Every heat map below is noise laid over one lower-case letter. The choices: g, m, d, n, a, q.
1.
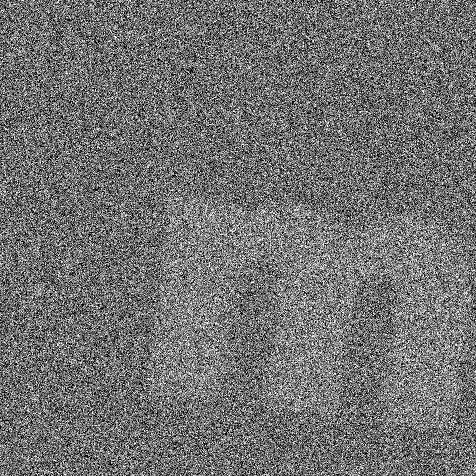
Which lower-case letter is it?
m
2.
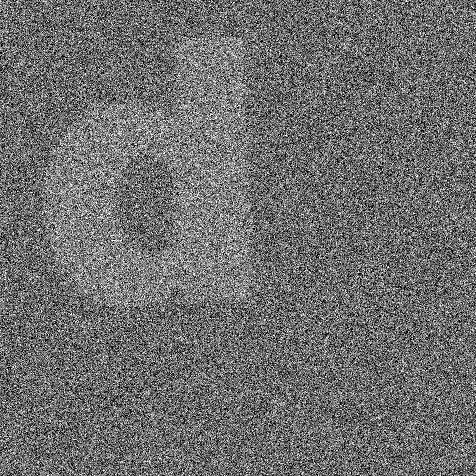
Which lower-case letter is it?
d
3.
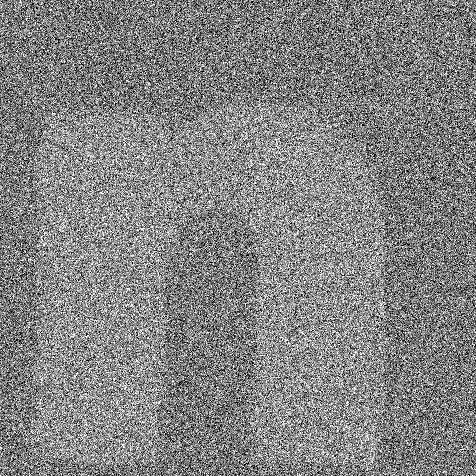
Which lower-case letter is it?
n
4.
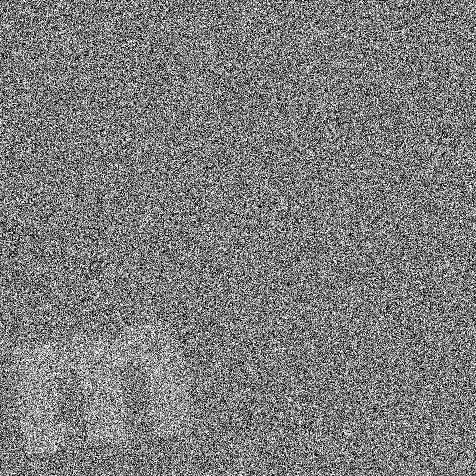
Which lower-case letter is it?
m
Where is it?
bottom left
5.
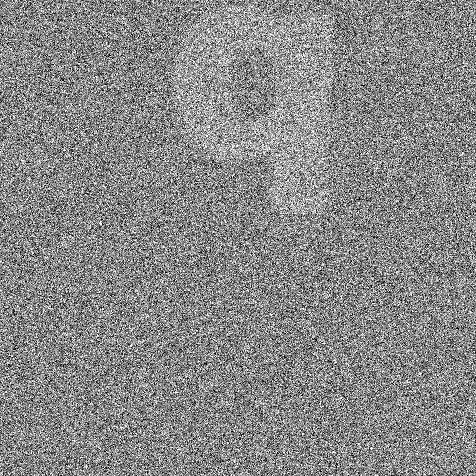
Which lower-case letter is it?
q
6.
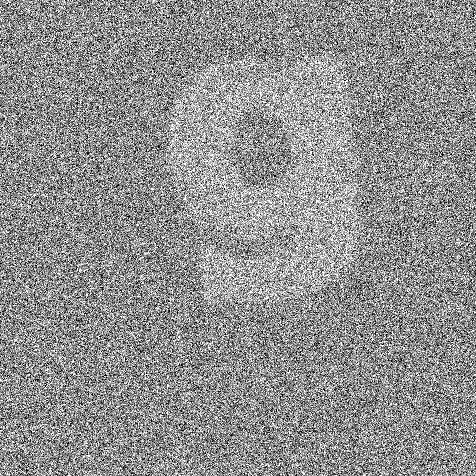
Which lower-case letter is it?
g
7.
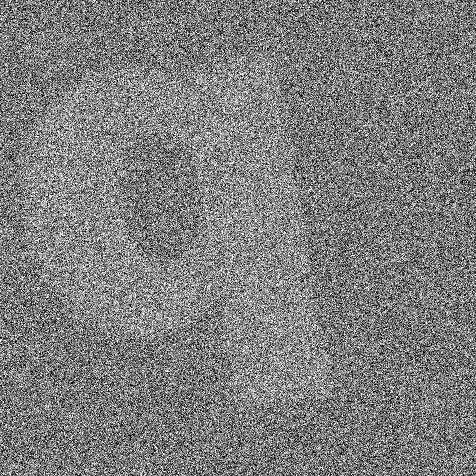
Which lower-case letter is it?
q
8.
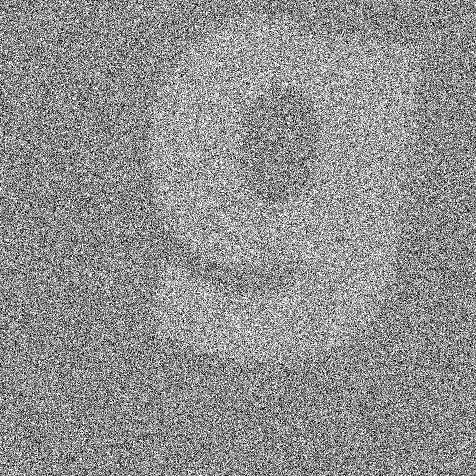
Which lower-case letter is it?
g
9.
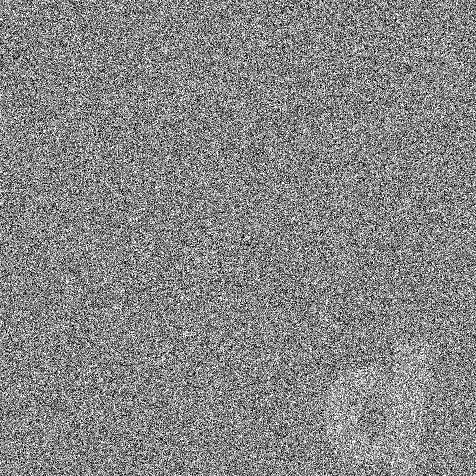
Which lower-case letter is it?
d
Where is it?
bottom right
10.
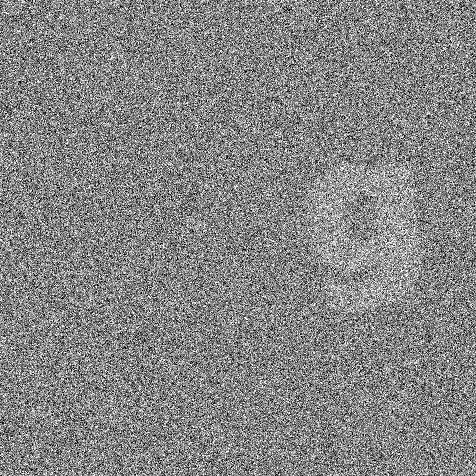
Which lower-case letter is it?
g
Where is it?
middle right
